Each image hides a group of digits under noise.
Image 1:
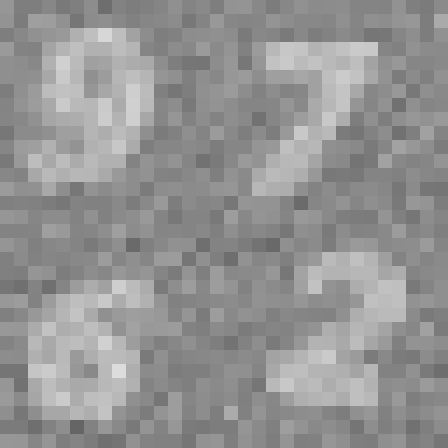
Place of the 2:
bottom right
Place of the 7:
top right
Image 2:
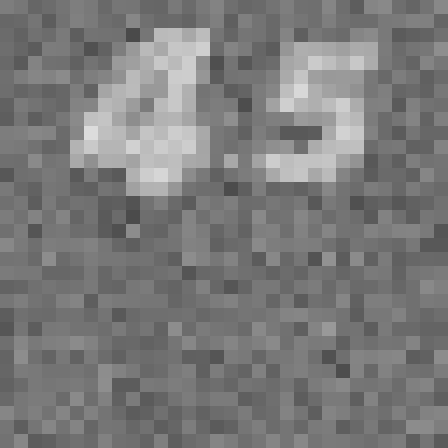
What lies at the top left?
4
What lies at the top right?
5
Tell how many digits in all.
2
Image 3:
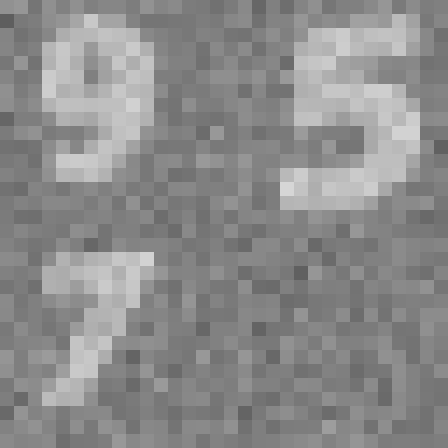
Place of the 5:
top right
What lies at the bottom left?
7
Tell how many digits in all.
3
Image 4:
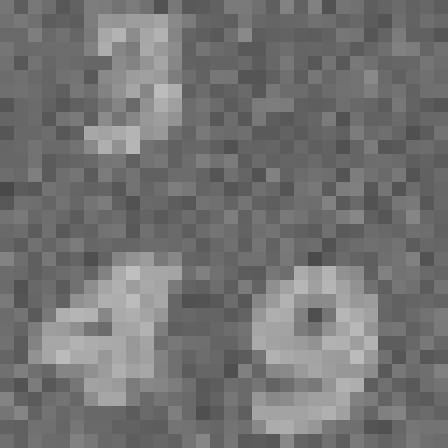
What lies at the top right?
nothing
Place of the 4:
bottom left
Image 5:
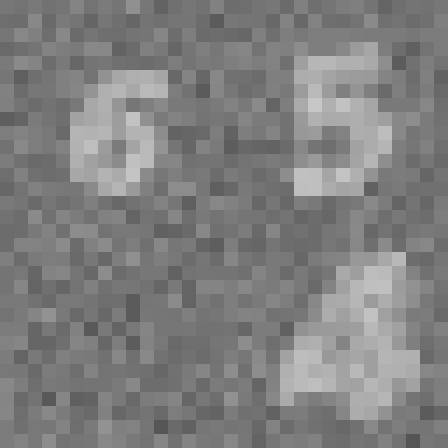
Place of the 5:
top right
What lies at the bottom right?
4
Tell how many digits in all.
3
